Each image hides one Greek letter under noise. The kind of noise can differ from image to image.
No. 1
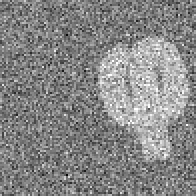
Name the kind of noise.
independent entries
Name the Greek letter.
phi
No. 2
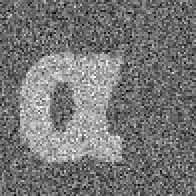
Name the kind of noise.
independent entries
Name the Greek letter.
alpha
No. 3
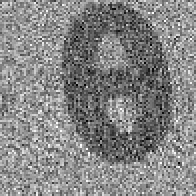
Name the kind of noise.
low rank plus noise
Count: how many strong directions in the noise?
five to eight
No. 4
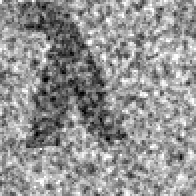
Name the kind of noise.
blotchy
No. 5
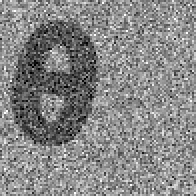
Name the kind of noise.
independent entries
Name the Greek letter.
theta
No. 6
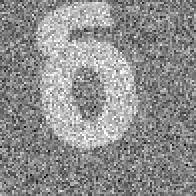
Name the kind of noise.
independent entries
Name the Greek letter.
delta
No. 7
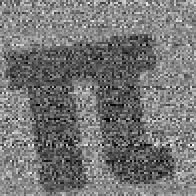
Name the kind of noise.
rows of uneven size
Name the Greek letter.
pi
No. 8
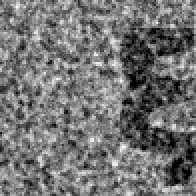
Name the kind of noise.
blotchy
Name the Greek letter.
xi
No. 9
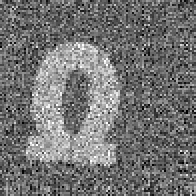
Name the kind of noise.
low rank plus noise
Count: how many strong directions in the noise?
five to eight
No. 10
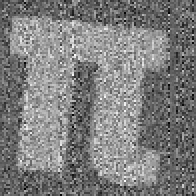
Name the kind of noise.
columns of uneven size
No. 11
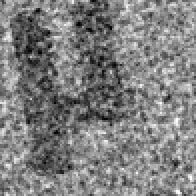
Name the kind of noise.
blotchy
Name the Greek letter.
mu
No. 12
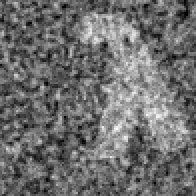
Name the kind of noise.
blotchy
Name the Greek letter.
lambda
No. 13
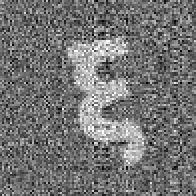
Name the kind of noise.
low rank plus noise
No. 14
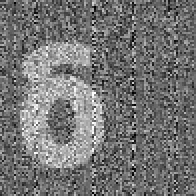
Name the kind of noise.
columns of uneven size
